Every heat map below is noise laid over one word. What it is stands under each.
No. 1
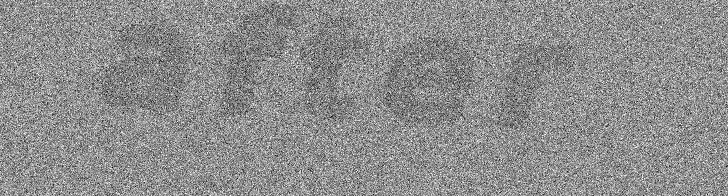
after
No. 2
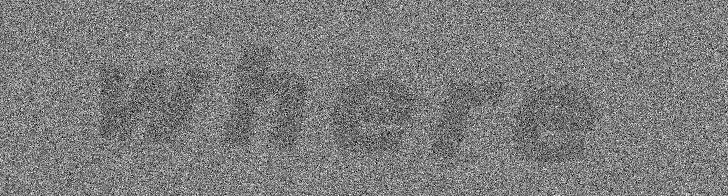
where
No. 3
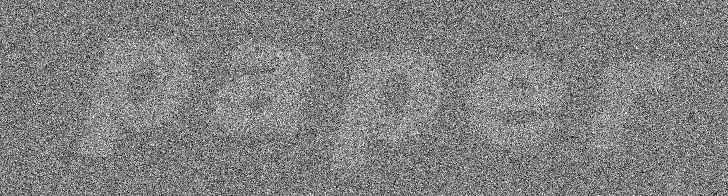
paper
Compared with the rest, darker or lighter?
lighter
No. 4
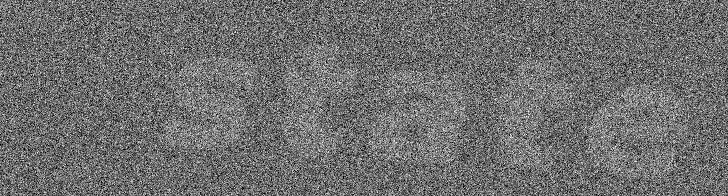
state
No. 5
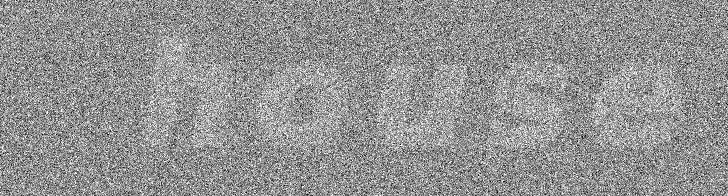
house
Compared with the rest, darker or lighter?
lighter
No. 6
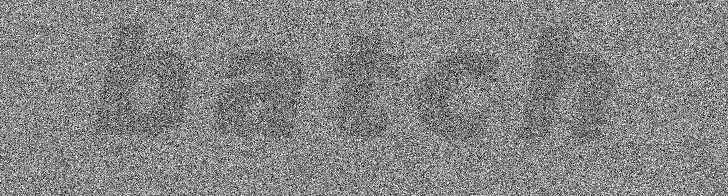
batch
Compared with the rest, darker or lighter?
darker
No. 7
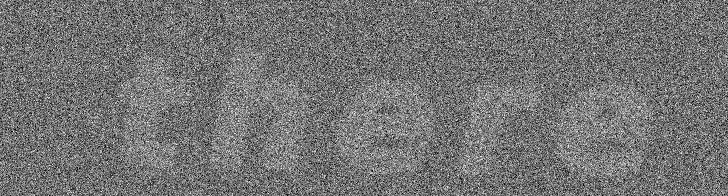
there
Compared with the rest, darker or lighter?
lighter
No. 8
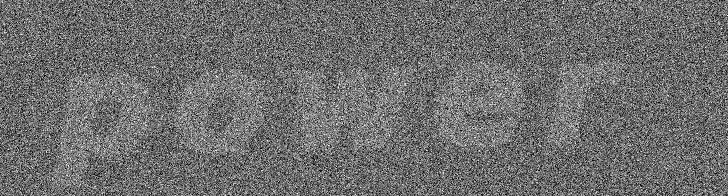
power
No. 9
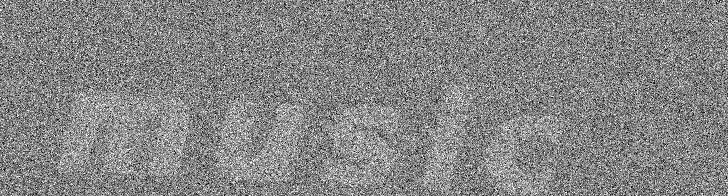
music
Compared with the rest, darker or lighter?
lighter
